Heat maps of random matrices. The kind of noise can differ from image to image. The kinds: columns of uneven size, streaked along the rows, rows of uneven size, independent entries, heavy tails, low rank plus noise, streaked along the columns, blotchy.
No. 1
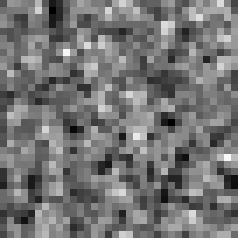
blotchy
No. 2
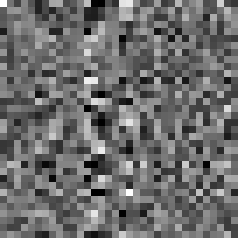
low rank plus noise
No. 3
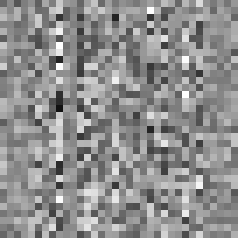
columns of uneven size
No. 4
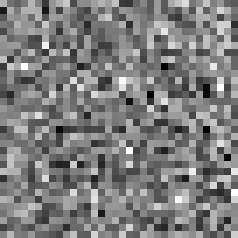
low rank plus noise
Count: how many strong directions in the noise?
five to eight
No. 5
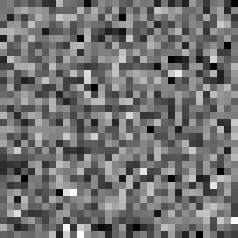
independent entries
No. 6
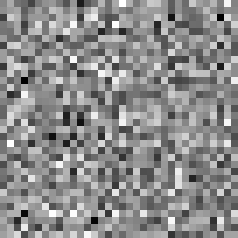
low rank plus noise
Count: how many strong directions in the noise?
three or four
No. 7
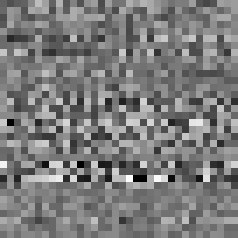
rows of uneven size
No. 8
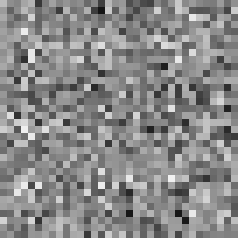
low rank plus noise
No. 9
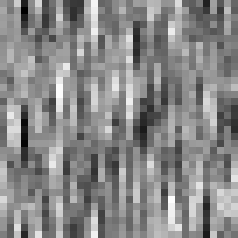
streaked along the columns
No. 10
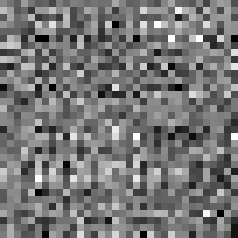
low rank plus noise
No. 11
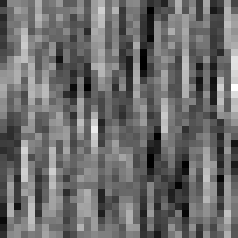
streaked along the columns
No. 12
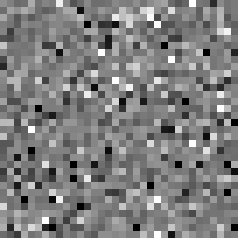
heavy tails
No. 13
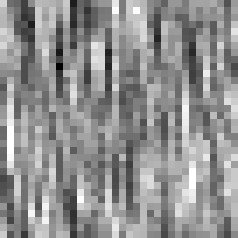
streaked along the columns
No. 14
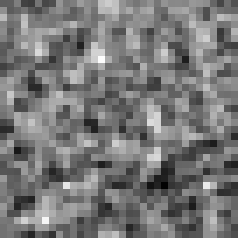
blotchy
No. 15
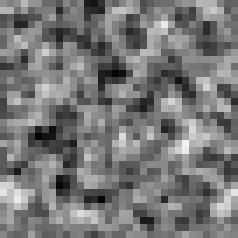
blotchy
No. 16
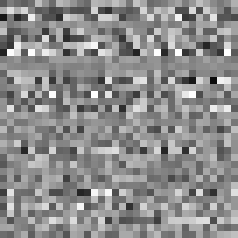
rows of uneven size
